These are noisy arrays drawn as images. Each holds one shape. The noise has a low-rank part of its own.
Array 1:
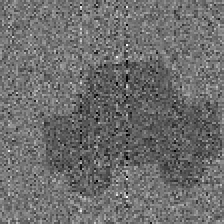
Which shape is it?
car
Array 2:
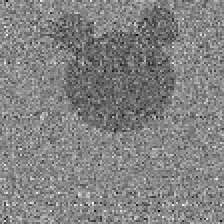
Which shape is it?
bear's head
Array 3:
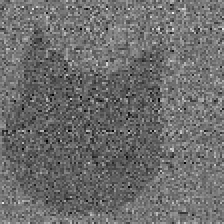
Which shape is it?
cat's head
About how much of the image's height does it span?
nearly all
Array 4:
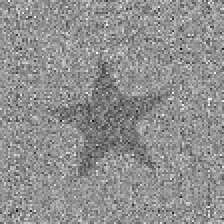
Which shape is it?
star
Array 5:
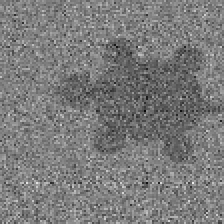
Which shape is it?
turtle
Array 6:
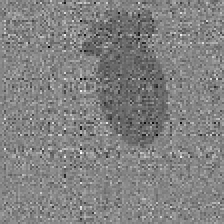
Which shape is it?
footprint
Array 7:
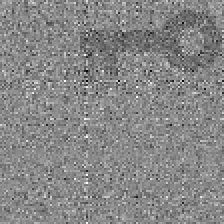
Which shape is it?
key
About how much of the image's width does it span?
two thirds
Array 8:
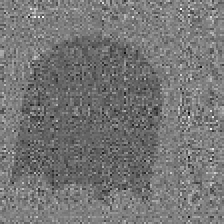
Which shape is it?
ghost
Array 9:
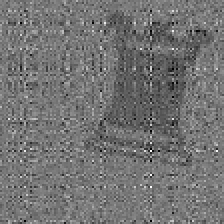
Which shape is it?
chess rook
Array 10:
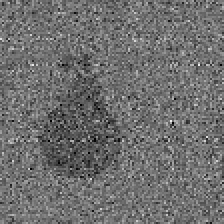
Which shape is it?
pear
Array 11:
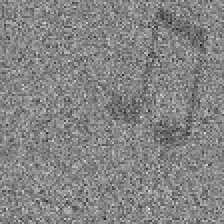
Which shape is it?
pair of musical notes
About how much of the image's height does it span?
two thirds
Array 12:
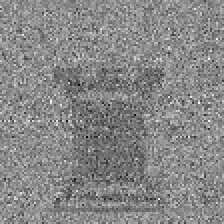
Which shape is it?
chess rook
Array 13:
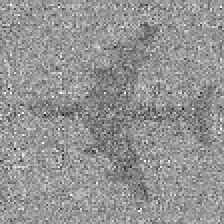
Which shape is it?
airplane
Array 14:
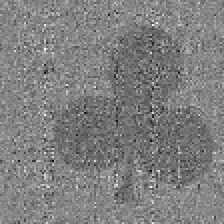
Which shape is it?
club
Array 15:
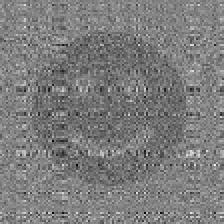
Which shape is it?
smiling face
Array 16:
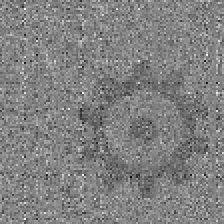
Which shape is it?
gear
